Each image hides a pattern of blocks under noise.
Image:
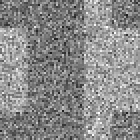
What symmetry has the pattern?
top and bottom mirror each other
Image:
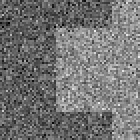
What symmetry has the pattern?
top and bottom mirror each other
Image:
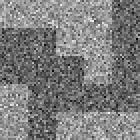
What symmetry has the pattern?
no symmetry
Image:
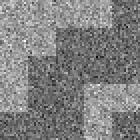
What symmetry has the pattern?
mirrored about the diagonal from the top left
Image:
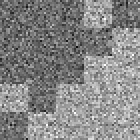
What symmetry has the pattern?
mirrored about the diagonal from the top left
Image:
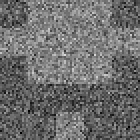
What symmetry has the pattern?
left and right mirror each other
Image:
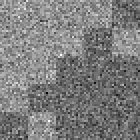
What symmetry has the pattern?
mirrored about the diagonal from the top left
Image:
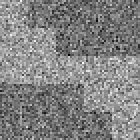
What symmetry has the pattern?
the same after a half turn
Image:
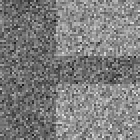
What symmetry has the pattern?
top and bottom mirror each other
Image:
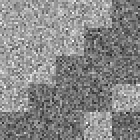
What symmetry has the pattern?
mirrored about the diagonal from the top left
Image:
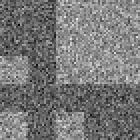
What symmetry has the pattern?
mirrored about the diagonal from the bottom left
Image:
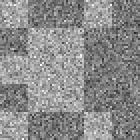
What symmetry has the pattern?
top and bottom mirror each other
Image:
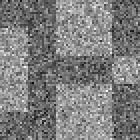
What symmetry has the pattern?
top and bottom mirror each other
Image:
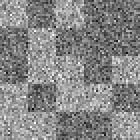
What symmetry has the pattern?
mirrored about the diagonal from the bottom left
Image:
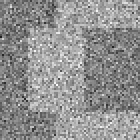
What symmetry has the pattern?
top and bottom mirror each other
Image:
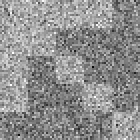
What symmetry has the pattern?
mirrored about the diagonal from the top left
